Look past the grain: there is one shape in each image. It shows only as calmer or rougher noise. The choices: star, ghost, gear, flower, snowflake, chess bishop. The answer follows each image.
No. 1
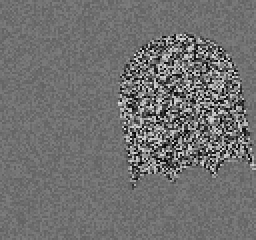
ghost
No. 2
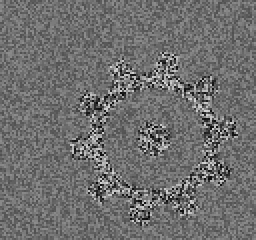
gear
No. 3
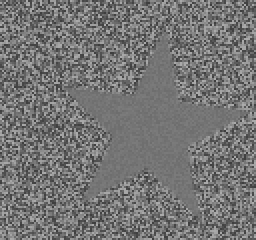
star
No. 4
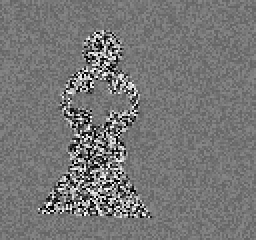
chess bishop
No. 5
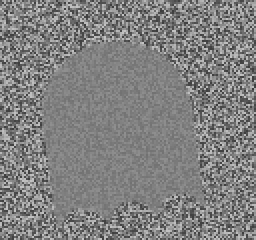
ghost
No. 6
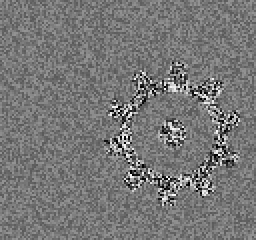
gear
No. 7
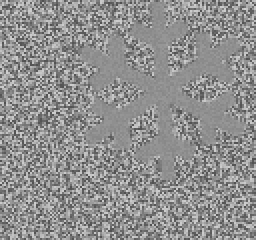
snowflake
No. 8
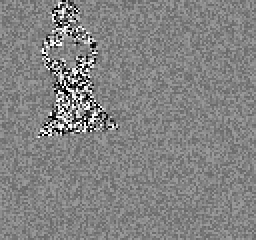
chess bishop
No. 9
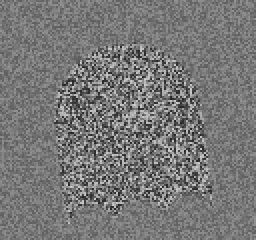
ghost
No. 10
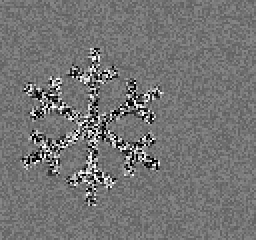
snowflake
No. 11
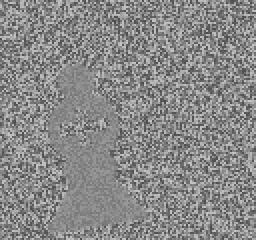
chess bishop
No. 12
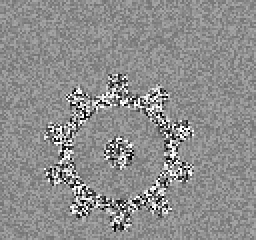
gear
